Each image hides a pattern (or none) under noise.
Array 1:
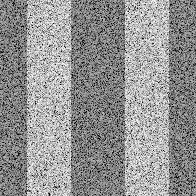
vertical stripes
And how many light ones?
2
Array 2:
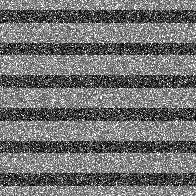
horizontal stripes
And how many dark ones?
6
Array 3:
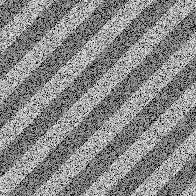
diagonal stripes
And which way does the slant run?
bottom left to top right
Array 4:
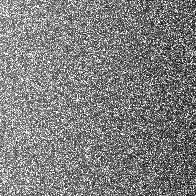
a smooth slope
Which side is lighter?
left
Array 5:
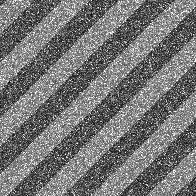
diagonal stripes
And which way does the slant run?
bottom left to top right
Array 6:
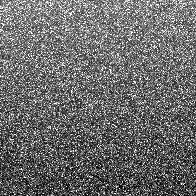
a smooth slope
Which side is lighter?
top
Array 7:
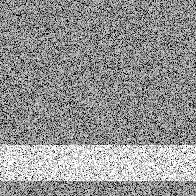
one horizontal stripe
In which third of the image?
bottom
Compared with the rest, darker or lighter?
lighter
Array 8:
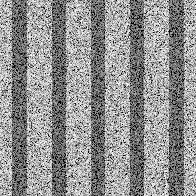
vertical stripes
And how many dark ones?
5
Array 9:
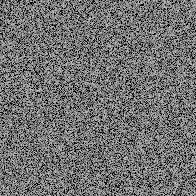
only noise
